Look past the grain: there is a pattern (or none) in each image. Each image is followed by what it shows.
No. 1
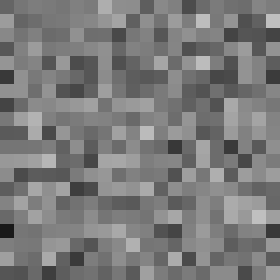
only noise
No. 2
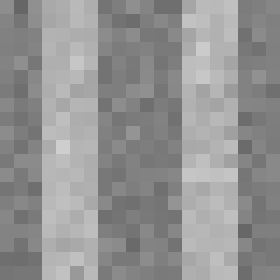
vertical stripes
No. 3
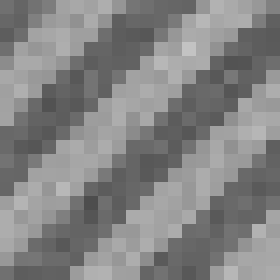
diagonal stripes
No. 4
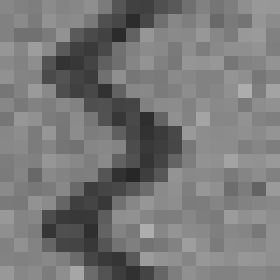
a wavy band
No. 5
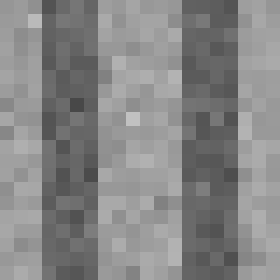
vertical stripes
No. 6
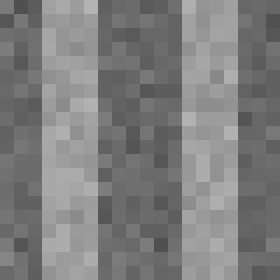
vertical stripes
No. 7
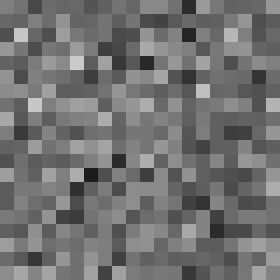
only noise
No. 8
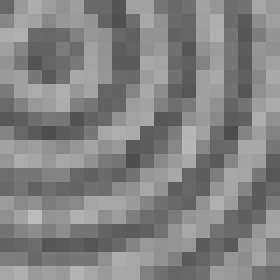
rings round one point
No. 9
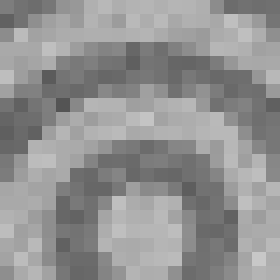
rings round one point
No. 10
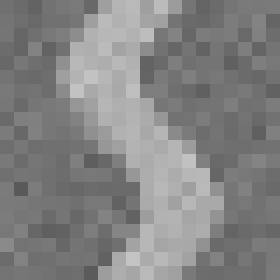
a wavy band
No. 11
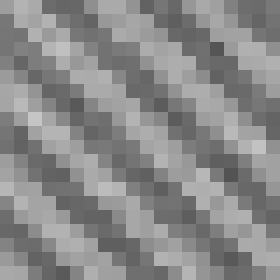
diagonal stripes
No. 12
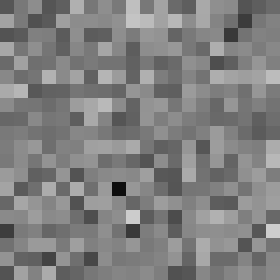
only noise
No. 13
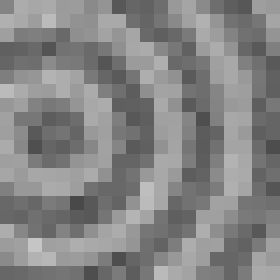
rings round one point
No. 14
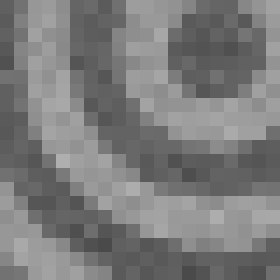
rings round one point
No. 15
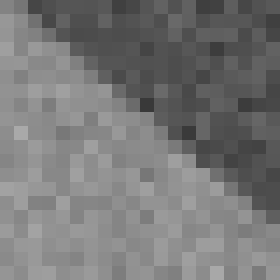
a sharp edge
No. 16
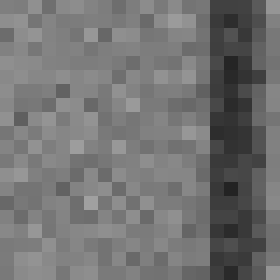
one vertical stripe
